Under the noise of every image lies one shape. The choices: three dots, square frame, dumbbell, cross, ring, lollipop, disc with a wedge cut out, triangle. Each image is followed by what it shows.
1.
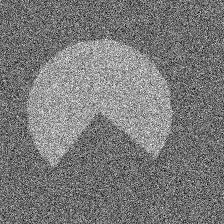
disc with a wedge cut out
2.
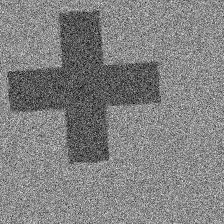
cross
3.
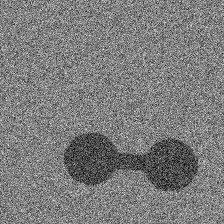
dumbbell
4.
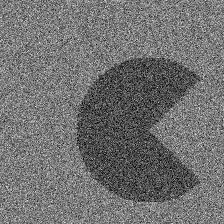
disc with a wedge cut out
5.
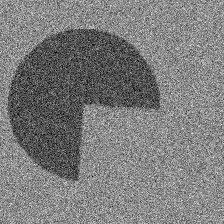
disc with a wedge cut out
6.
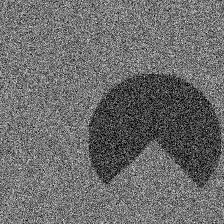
disc with a wedge cut out
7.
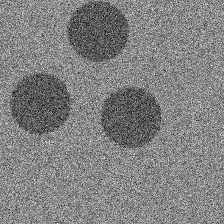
three dots
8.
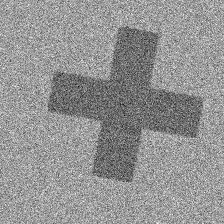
cross
